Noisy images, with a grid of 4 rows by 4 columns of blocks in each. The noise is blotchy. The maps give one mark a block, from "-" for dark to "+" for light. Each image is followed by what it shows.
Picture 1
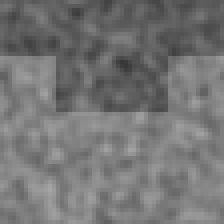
- - - -
+ - - +
+ + + +
+ + + +
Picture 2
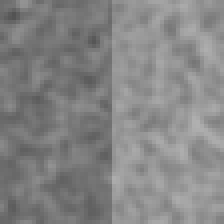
- - + +
- - + +
- - + +
- - + +
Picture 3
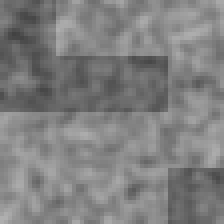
- + + +
- - - +
+ + + +
+ + + -
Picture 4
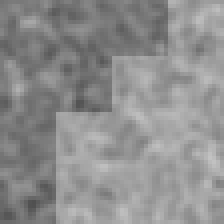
- - - +
- - + +
- + + +
- + + +
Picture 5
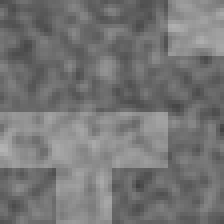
- - - +
- - - -
+ + + -
- + - -
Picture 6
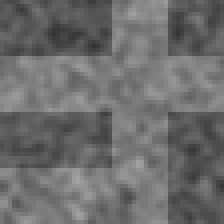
- - + -
+ + + +
- - + -
+ + + -
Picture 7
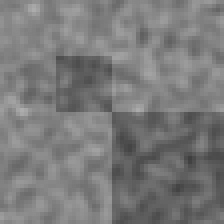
+ + + +
+ - + +
+ + - -
+ + - -
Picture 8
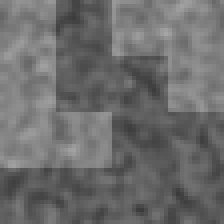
+ - + +
+ - - +
+ + - -
- - - -
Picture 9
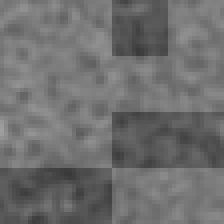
+ + - +
+ + + +
+ + - -
- - + +
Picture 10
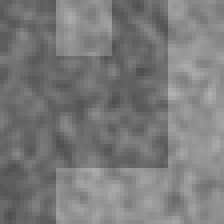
- + - +
- - - +
- - - +
- + + +
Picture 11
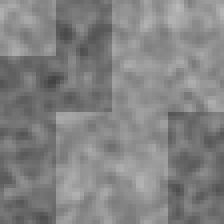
+ - + +
- - + +
- + + -
- + + -
